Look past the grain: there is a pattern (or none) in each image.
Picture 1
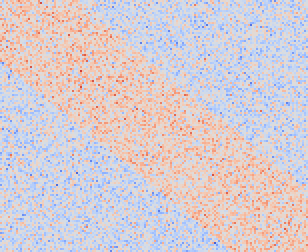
a diagonal band
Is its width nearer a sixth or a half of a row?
a half
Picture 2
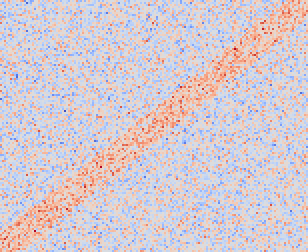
a diagonal band
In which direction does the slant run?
bottom left to top right
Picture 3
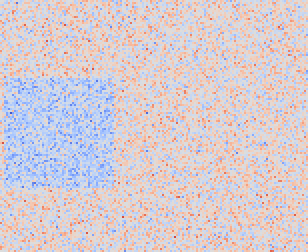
one block
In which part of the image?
middle left
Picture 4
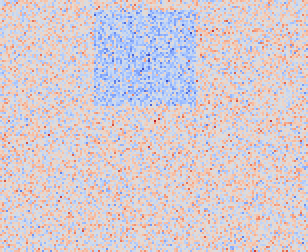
one block
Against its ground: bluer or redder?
bluer
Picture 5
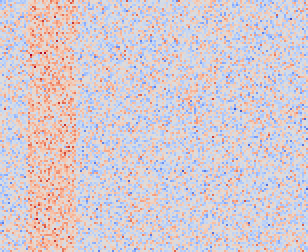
one band of columns
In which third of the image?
left
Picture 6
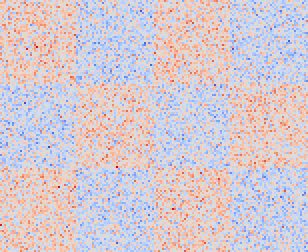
a checkerboard
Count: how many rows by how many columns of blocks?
3 by 4
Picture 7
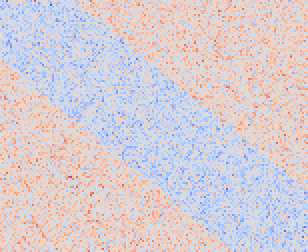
a diagonal band
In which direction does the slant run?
top left to bottom right
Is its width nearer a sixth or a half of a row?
a half
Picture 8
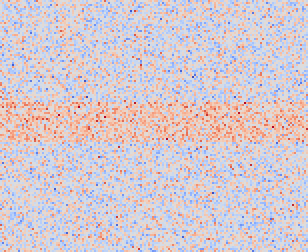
one band of rows
